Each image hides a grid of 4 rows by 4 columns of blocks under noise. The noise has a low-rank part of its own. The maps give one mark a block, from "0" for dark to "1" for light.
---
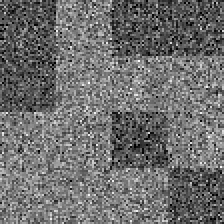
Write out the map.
0 1 0 0
0 1 1 1
1 1 0 1
1 1 1 0
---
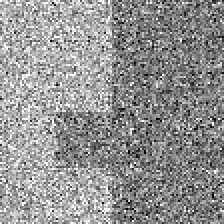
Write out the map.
1 1 0 0
1 1 0 0
1 0 0 0
1 1 0 0
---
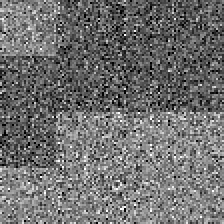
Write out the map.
1 0 0 0
0 0 0 0
0 1 1 1
1 1 1 1
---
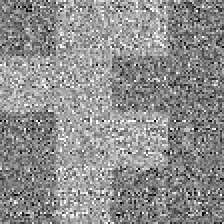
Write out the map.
0 1 1 0
1 1 0 0
0 1 1 0
0 1 0 0
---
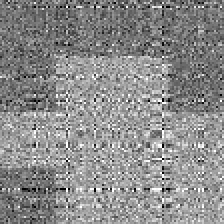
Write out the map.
0 0 0 0
0 1 1 0
1 1 1 1
0 1 1 1
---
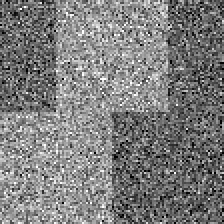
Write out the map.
0 1 1 0
0 1 1 0
1 1 0 0
1 1 0 0
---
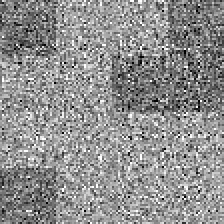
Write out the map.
0 1 1 0
1 1 0 0
1 1 1 1
0 1 1 1
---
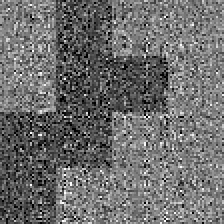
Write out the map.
1 0 1 1
1 0 0 1
0 0 1 1
0 1 1 1
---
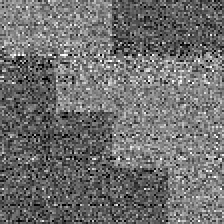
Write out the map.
1 1 0 0
0 1 1 1
0 0 1 1
0 0 0 1
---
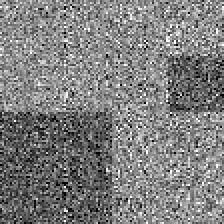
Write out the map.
1 1 1 1
1 1 1 0
0 0 1 1
0 0 1 1
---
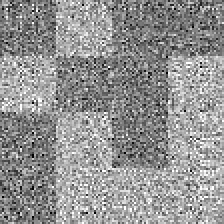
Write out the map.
0 1 0 0
1 0 0 1
0 1 0 1
0 1 1 1
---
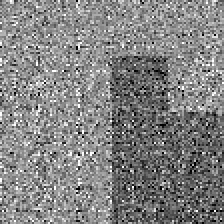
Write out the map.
1 1 1 1
1 1 0 1
1 1 0 0
1 1 0 0
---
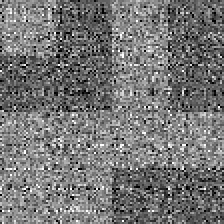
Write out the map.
1 0 1 0
0 0 1 0
1 1 1 1
1 1 0 0
